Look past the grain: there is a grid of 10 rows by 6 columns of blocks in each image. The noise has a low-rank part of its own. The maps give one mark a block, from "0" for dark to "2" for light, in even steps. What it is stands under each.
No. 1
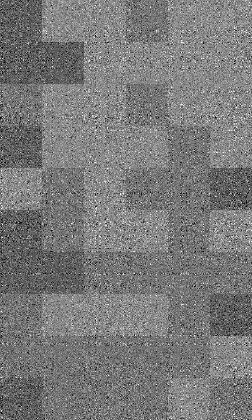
0 2 2 1 2 2
0 0 2 2 2 2
1 2 2 1 2 2
0 2 2 2 1 2
2 1 2 1 1 0
0 1 2 2 1 2
0 0 1 1 1 1
1 2 2 2 1 0
1 1 1 1 1 2
0 1 1 1 2 1
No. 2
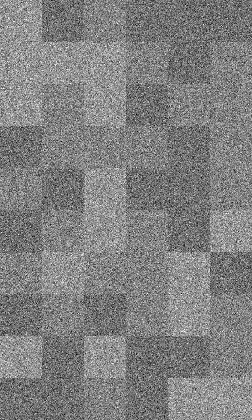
2 0 1 0 0 0
2 2 2 1 0 1
2 1 2 0 1 1
0 1 1 1 0 1
1 0 2 0 0 1
0 1 2 1 0 2
1 2 1 1 2 0
0 1 0 1 2 1
2 0 2 0 0 1
0 0 1 0 2 2
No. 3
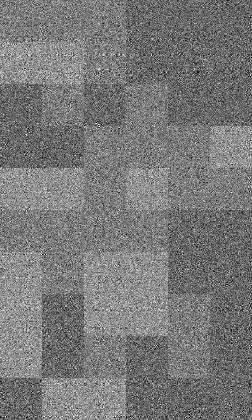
1 1 1 0 0 0
2 2 1 0 0 0
0 1 0 1 0 0
0 0 1 1 1 2
2 2 1 2 1 1
1 1 1 1 0 0
2 1 2 2 0 0
2 0 2 2 1 0
2 0 1 0 1 0
0 2 2 0 0 0
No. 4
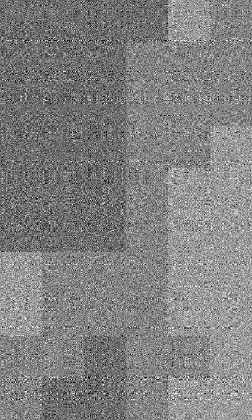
0 0 0 0 2 1
0 0 0 1 1 1
0 0 0 1 1 1
0 0 0 1 1 2
0 0 0 1 2 2
0 0 0 1 2 2
2 1 1 1 2 2
2 1 1 1 2 2
1 1 0 1 1 2
1 0 0 1 2 2
